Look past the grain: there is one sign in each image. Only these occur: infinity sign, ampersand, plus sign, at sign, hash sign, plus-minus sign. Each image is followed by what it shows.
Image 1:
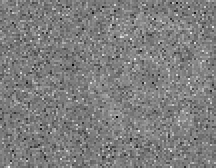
at sign
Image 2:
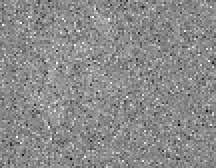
hash sign
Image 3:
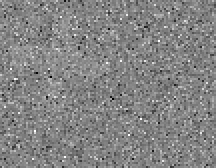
plus sign
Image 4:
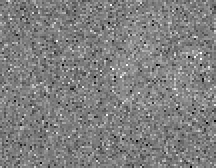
ampersand
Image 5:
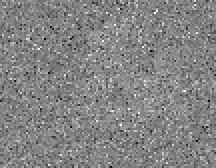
ampersand
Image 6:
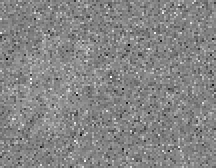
hash sign
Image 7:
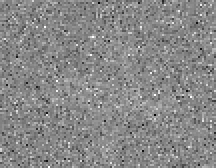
plus sign
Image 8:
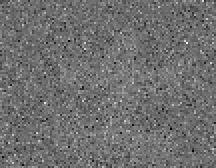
plus-minus sign
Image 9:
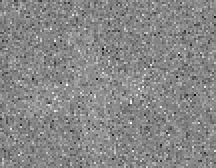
plus sign
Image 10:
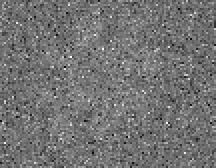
hash sign
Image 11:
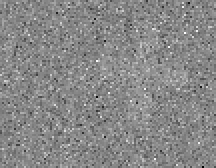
plus sign
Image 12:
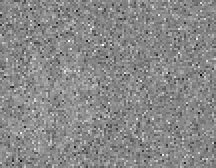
hash sign
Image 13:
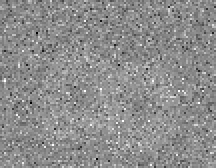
infinity sign
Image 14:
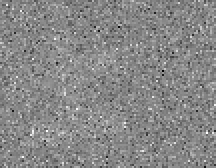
plus-minus sign
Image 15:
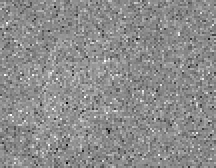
hash sign
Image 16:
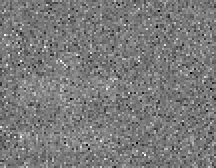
plus-minus sign
